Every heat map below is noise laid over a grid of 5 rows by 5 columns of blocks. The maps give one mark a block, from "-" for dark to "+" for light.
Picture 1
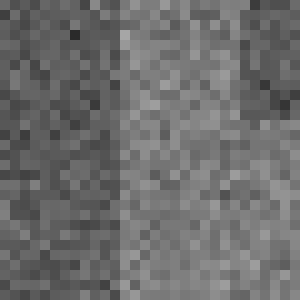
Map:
- - + + -
- - + + -
- - + + +
- - + + +
- - + + +
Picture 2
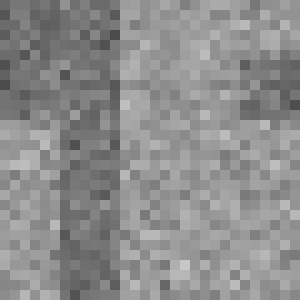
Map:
- - + + +
- - + + -
+ - + + +
+ - + + +
+ - + + +
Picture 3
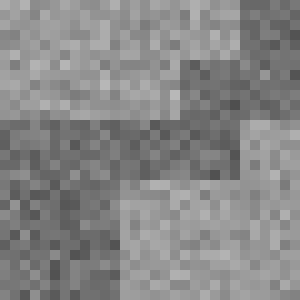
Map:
+ + + + -
+ + + - -
- - - - +
- - + + +
- - + + +
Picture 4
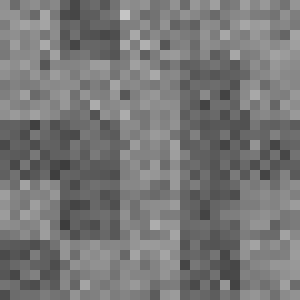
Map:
+ - + + +
+ + + - +
- - + - -
+ - + - +
- + + - +
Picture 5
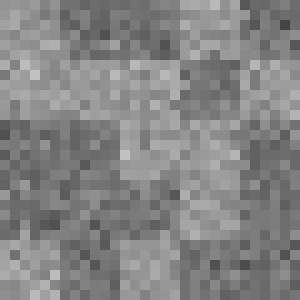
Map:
+ - - + -
+ + + - +
- - + + -
- - - + -
+ - + - -
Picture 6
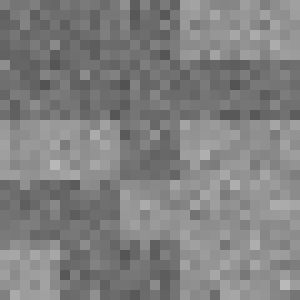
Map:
- - - + +
- - - - -
+ + - + +
- - + + +
+ - - + +
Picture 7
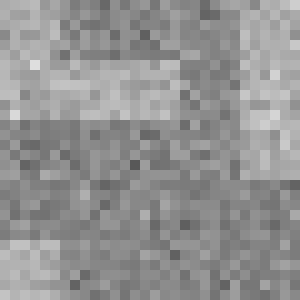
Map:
+ - - - +
+ + + - +
- - - - +
- - - - -
+ - - - -
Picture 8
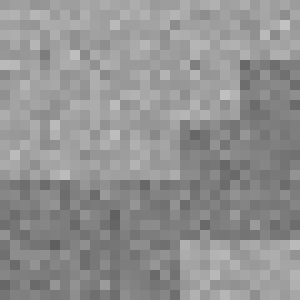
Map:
+ + + + +
+ + + + -
+ + + - -
- - - - -
- - - + +
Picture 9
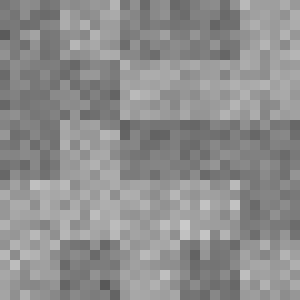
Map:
- + - - +
- - + + +
- + - - -
+ + + + -
+ - + - +
